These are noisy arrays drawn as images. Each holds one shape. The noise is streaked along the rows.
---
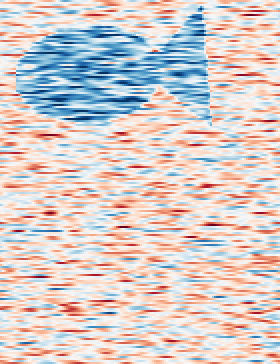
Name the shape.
fish
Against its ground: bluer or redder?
bluer
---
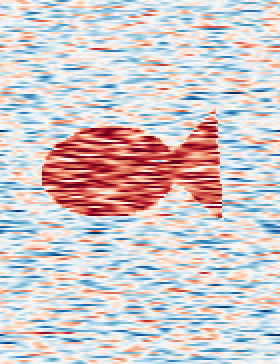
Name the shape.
fish
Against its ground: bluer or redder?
redder
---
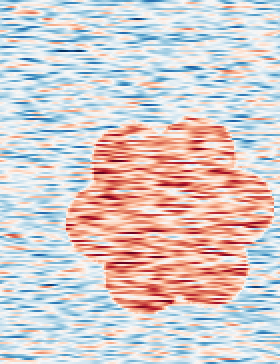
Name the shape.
flower
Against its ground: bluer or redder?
redder
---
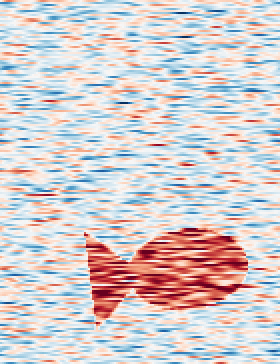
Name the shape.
fish
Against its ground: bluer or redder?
redder
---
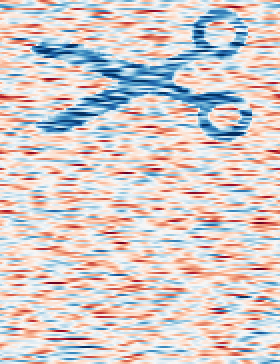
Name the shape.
pair of scissors
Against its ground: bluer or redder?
bluer
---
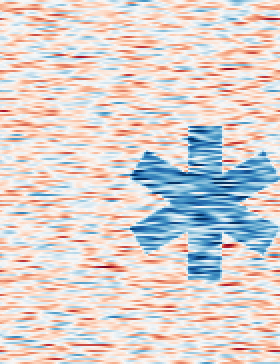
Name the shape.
asterisk
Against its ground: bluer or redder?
bluer
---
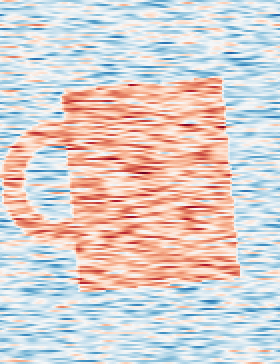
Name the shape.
cup
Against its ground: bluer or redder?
redder
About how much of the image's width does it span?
nearly all
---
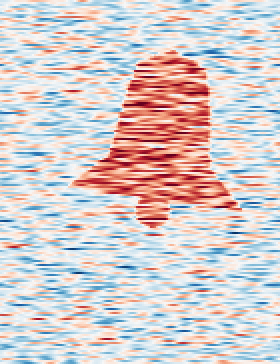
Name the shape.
bell
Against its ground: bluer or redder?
redder
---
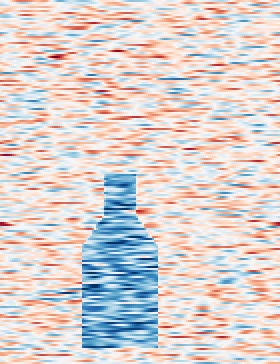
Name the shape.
bottle
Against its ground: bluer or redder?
bluer
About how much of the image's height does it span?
half
